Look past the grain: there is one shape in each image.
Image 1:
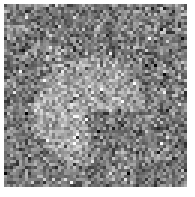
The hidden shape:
disc with a wedge cut out
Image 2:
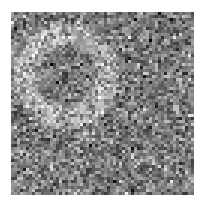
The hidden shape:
ring
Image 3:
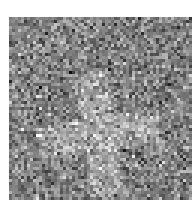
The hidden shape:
cross
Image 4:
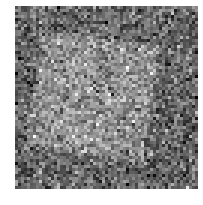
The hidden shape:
square
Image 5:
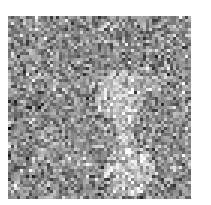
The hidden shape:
dumbbell
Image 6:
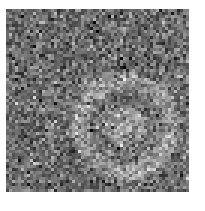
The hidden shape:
bullseye
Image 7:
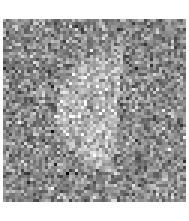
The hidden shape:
half disc
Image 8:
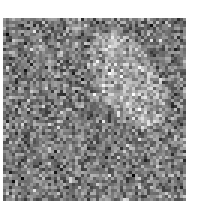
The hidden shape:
ellipse
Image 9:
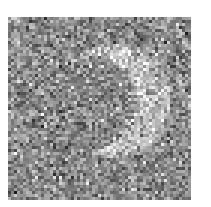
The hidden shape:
crescent
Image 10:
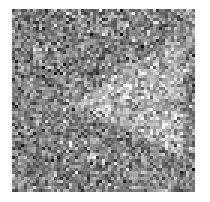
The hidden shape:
triangle
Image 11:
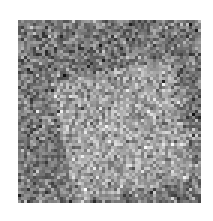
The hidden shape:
square
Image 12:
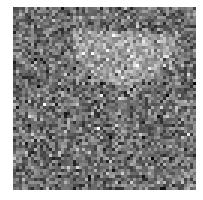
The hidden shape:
half disc
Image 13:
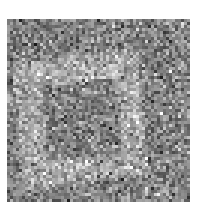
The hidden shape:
square frame
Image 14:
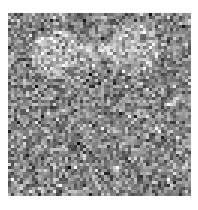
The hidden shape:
dumbbell
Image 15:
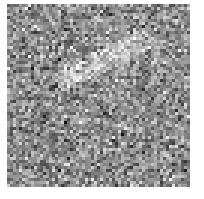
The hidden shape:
bar
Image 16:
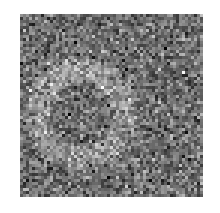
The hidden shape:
ring
